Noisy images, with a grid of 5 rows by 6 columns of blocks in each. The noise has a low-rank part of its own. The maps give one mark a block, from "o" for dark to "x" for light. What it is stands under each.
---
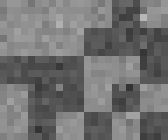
x x x x o x
x x x o o o
o o o x x o
x o o x o x
x o x o x o
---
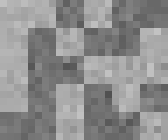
x x o x o o
x o x o o x
x o o x x x
x o x o x o
o o x o o x
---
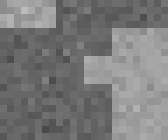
x x o o o o
o o o o x x
o o o x x x
o o o o x x
o o o o x x
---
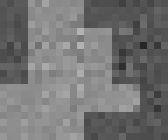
o x x o o o
o x x x o o
o x x x o o
x x x x x o
x x x o o o
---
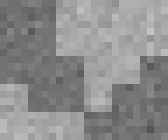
o o x x x x
o o x x x x
o o o x x o
x o o x o o
x x x o o o
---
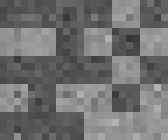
o o o o x o
x x o x o x
o o o o x o
x o x x o x
o o o x x x
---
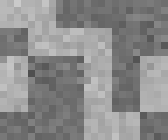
x x o o o o
o x x x o o
x o o x o x
x o o x o x
o o o x x o
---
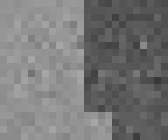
x x x o o o
x x x o o o
x x x o o o
x x x o o o
x x x x o o
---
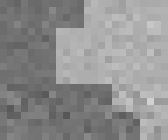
o o o x x x
o o x x x x
o o x x x x
o o o o x x
o o o o o x
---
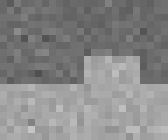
o o o o o o
o o o o o o
o o o x x o
x x x x x x
x x x x x x
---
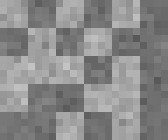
x o x o x o
o x o x o o
x x x o x o
x o o x x o
o o x o x o
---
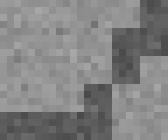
x x x x x o
x x x x o o
x x x x o x
x x x o x x
o o o o x x
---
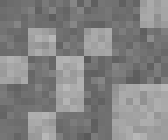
o o o o o x
o x o x o o
x o x o o o
o o x o x x
o x o o x x
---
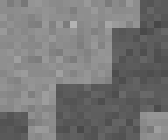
x x x x x o
x x x x o o
x x x x o o
x x o o o o
o x o o o x
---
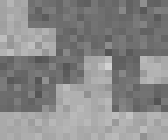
x o o o o o
x x o o o o
o o o x o x
o o x x o o
x x x x x x
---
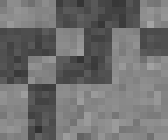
x x o o o x
o o x o x o
o x o o x x
x o x x x x
x o x x x x
